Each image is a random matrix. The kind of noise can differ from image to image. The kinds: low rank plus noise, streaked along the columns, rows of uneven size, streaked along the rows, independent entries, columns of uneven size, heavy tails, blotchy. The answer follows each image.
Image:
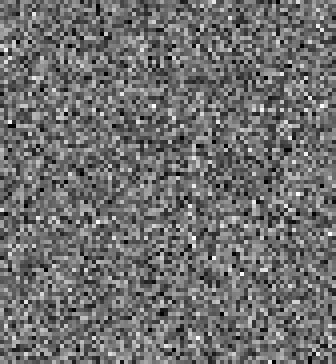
independent entries
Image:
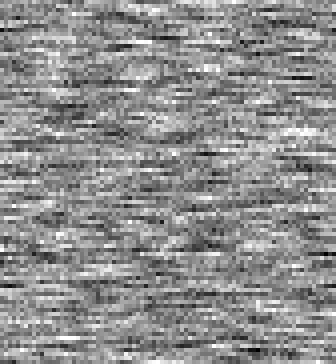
streaked along the rows
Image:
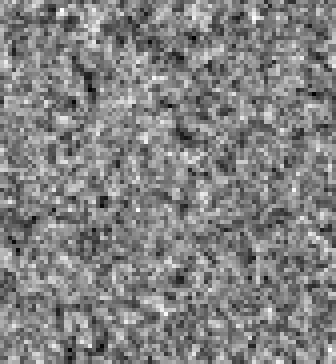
blotchy
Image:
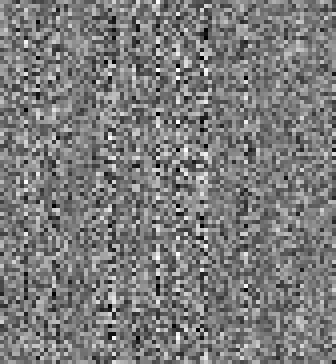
columns of uneven size
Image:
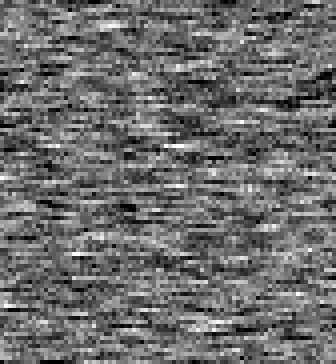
streaked along the rows
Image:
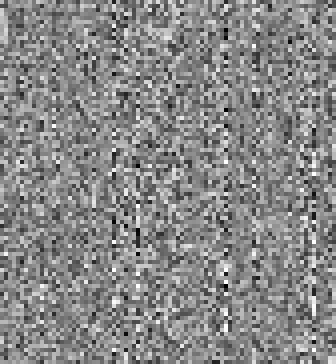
columns of uneven size
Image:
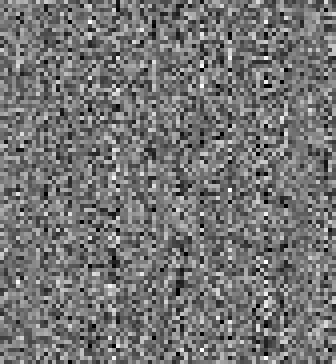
columns of uneven size
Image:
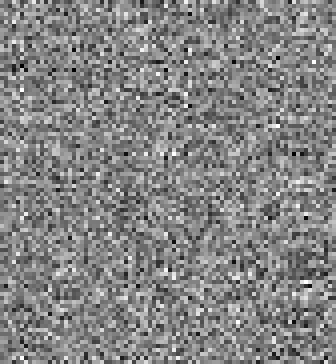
low rank plus noise
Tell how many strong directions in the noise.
three or four
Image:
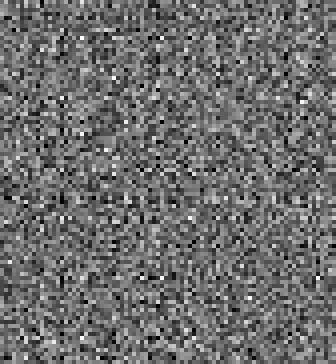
low rank plus noise
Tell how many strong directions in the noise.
three or four
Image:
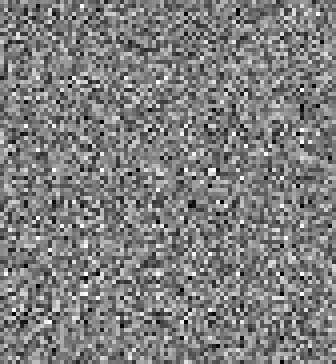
low rank plus noise
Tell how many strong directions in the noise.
two
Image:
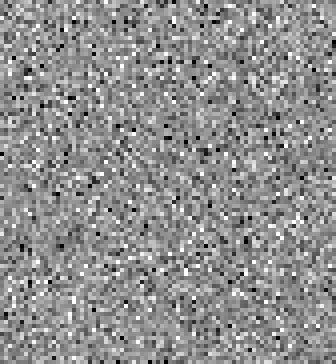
heavy tails
